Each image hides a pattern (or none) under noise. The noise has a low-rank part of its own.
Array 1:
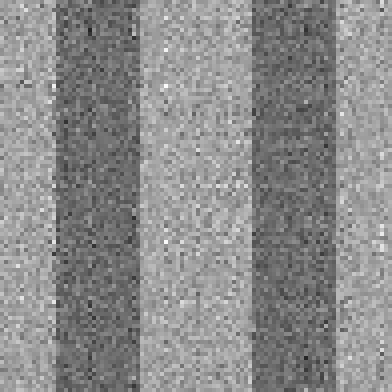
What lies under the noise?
vertical stripes
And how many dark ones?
2
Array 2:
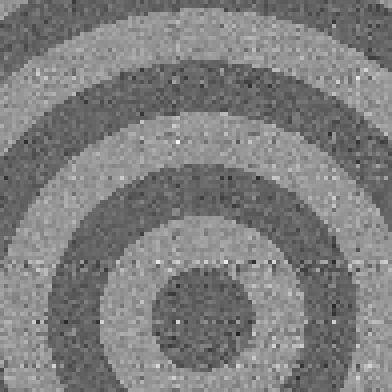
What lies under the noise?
rings round one point
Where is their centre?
bottom middle
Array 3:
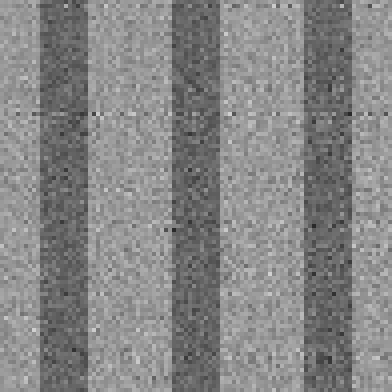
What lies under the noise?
vertical stripes
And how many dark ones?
3
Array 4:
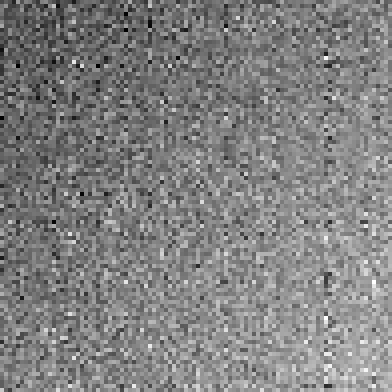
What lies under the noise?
a smooth slope
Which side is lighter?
bottom right
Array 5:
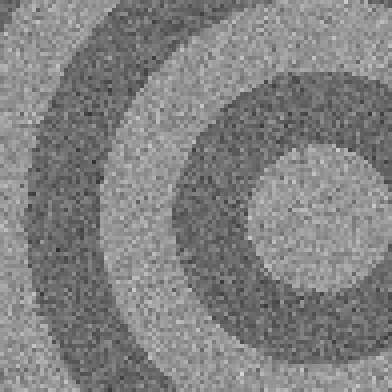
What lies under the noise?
rings round one point
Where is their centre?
middle right
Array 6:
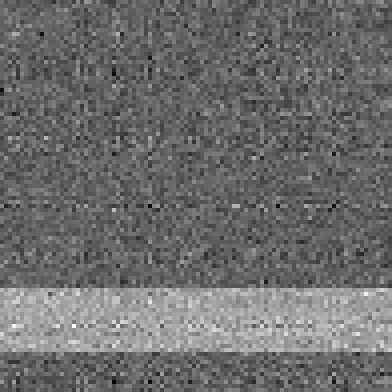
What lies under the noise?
one horizontal stripe
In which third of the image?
bottom
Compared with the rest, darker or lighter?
lighter
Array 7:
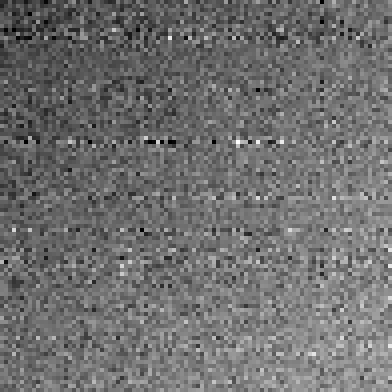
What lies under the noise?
a smooth slope
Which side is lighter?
bottom right
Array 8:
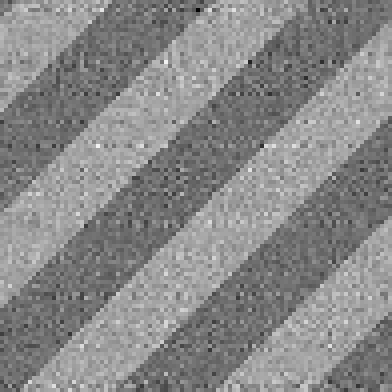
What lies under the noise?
diagonal stripes
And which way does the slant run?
bottom left to top right
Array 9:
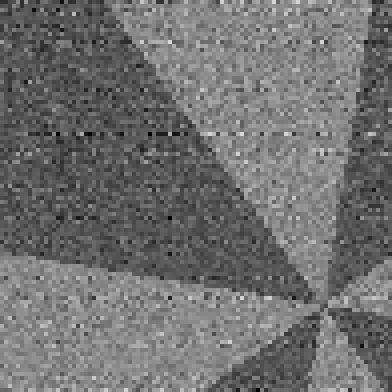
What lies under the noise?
spokes from one point
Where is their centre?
bottom right
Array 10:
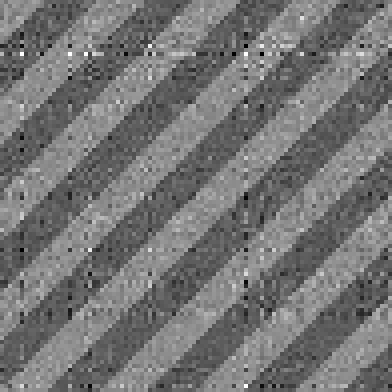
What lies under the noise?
diagonal stripes
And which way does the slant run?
bottom left to top right
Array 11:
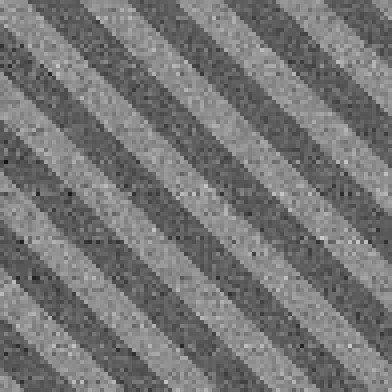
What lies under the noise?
diagonal stripes
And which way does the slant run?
top left to bottom right
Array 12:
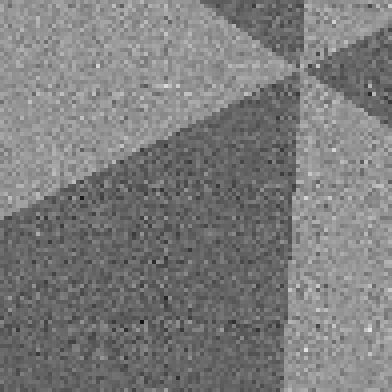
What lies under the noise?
spokes from one point
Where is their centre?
top right
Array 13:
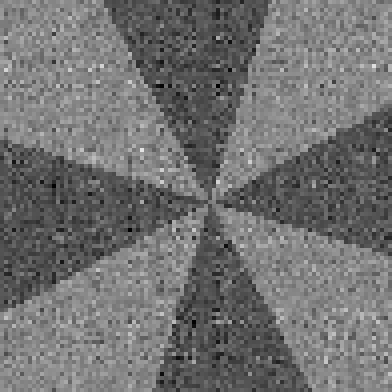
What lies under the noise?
spokes from one point
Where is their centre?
centre
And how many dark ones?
4
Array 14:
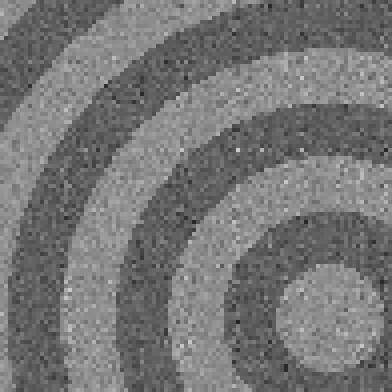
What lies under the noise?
rings round one point
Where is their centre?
bottom right
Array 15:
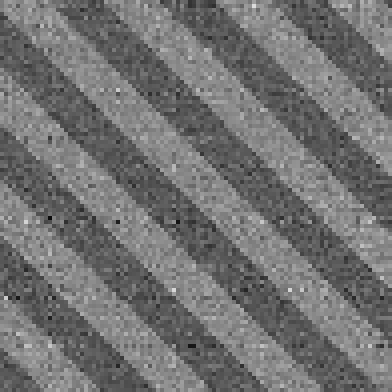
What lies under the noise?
diagonal stripes
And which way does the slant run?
top left to bottom right
